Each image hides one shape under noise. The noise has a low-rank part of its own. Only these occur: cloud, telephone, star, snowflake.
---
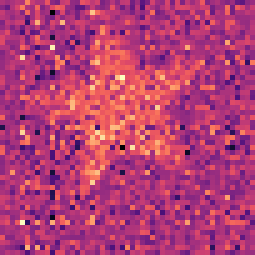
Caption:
light star
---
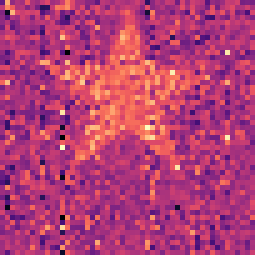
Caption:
light star
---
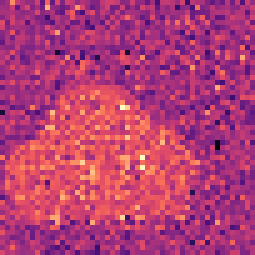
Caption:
light cloud
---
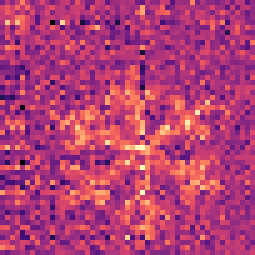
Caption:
light snowflake
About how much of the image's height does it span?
two thirds
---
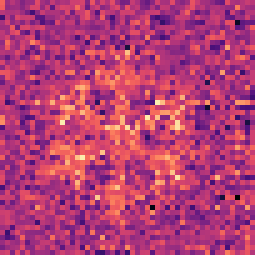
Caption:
light snowflake
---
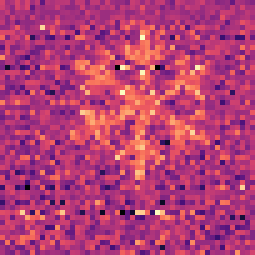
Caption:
light snowflake
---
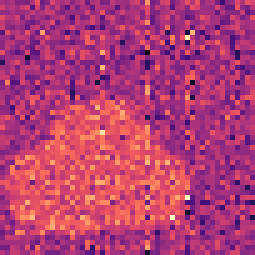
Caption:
light cloud
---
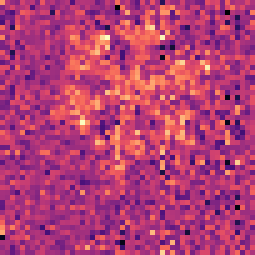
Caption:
light snowflake
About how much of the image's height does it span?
two thirds
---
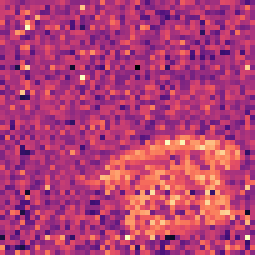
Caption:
light telephone
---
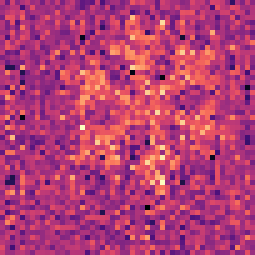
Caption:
light snowflake
